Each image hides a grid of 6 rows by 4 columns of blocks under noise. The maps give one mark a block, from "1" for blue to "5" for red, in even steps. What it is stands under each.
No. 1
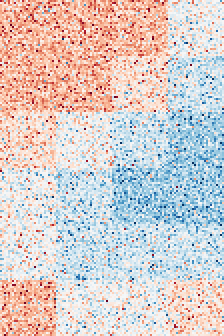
5553
5542
4321
3211
3222
5334
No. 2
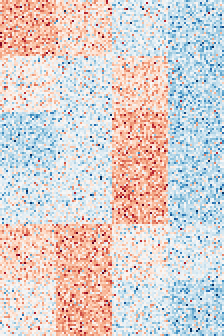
5421
3241
1251
2251
4532
3521
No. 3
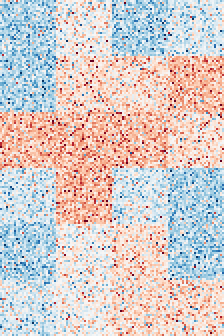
1312
1445
5554
2521
1341
2344
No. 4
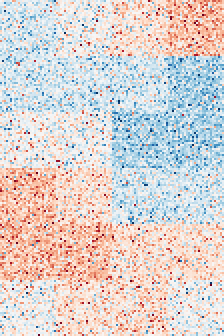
2345
2221
3311
5422
5544
3443
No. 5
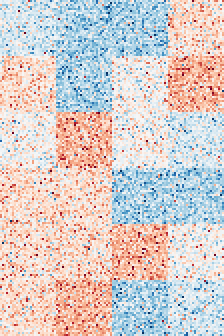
2114
4135
3532
4411
4453
4512
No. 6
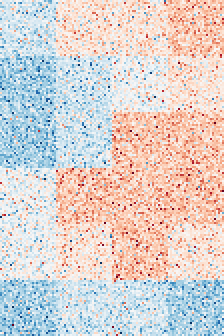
2445
1234
1255
3555
3454
1221
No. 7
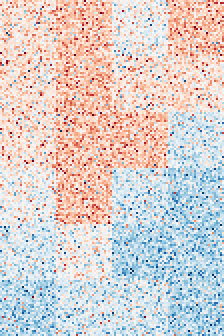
4535
4544
4552
3521
2311
1221
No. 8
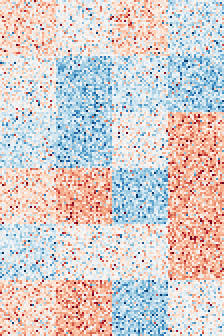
4342
3121
2135
4515
2335
4513
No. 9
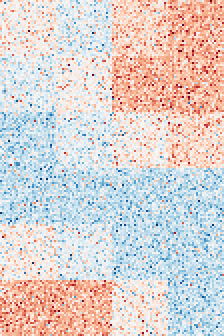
3245
2355
1234
1111
3211
5531
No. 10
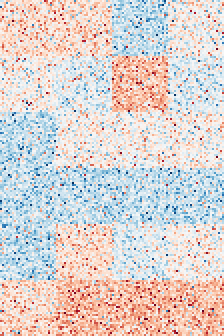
4413
3252
1333
1111
1423
4555
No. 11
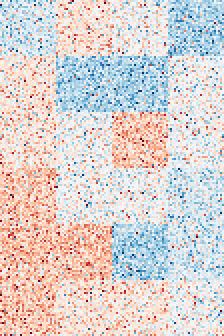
2431
4113
4353
5332
5512
5443
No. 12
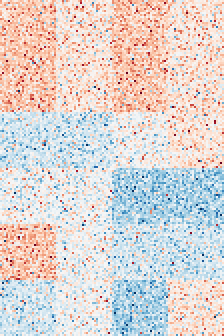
5454
5454
2234
3311
5322
2314
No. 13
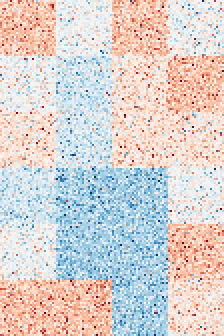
5353
3245
4244
2113
3115
5514
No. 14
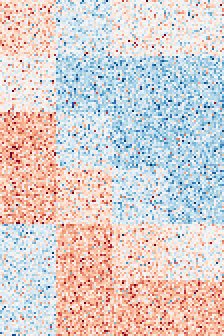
4233
3111
5211
5421
2543
2555
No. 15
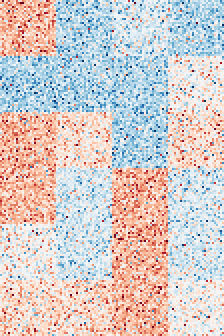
5121
1113
5414
5252
3252
4453
